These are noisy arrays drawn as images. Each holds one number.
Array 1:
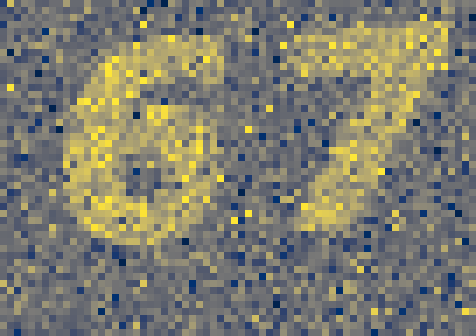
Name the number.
67
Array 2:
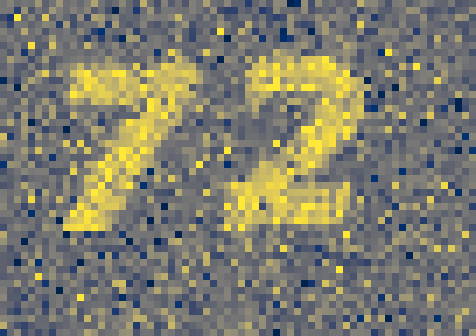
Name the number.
72
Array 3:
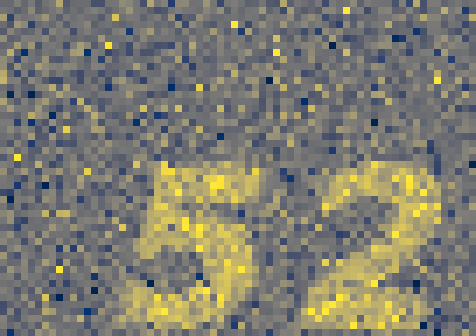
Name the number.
52
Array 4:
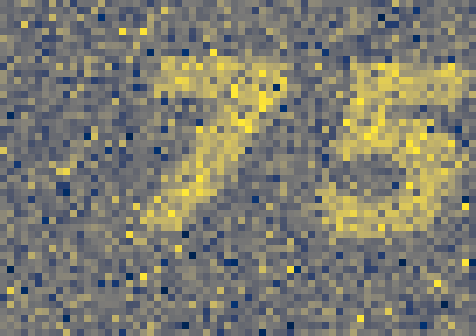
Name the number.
75
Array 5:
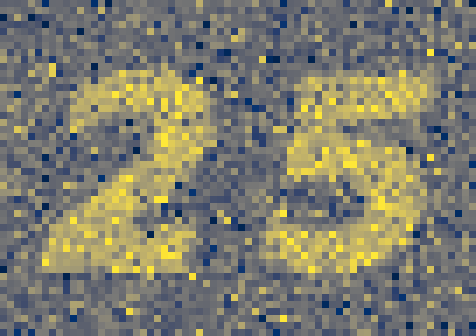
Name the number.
25
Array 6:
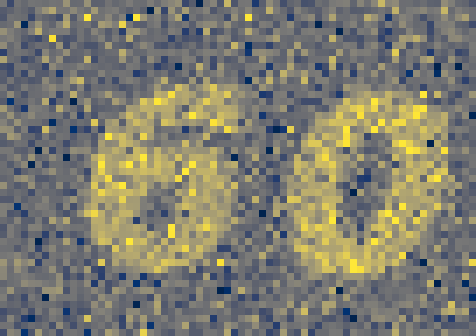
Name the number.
60
